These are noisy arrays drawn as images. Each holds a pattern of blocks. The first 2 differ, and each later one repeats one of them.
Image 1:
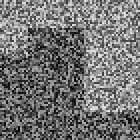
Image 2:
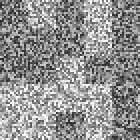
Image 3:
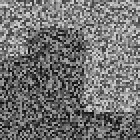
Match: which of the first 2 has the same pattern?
1
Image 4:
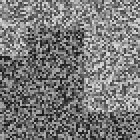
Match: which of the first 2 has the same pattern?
1
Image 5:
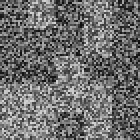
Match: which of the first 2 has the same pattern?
2
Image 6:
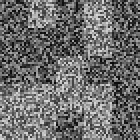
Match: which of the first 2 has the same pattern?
2
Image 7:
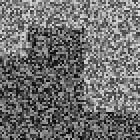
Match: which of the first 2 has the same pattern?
1
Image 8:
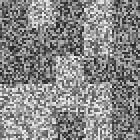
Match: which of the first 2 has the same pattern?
2
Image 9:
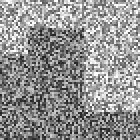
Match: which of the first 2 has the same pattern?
1
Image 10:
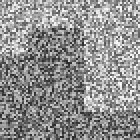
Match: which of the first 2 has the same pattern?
1
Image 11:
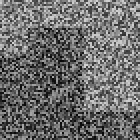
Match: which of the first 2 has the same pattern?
1
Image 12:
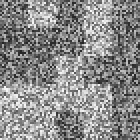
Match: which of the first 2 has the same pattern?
2
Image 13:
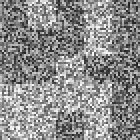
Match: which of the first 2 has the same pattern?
2
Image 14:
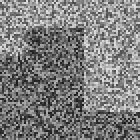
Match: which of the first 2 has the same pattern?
1
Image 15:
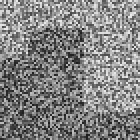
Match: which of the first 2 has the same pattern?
1
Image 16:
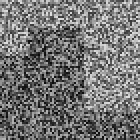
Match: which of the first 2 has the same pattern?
1
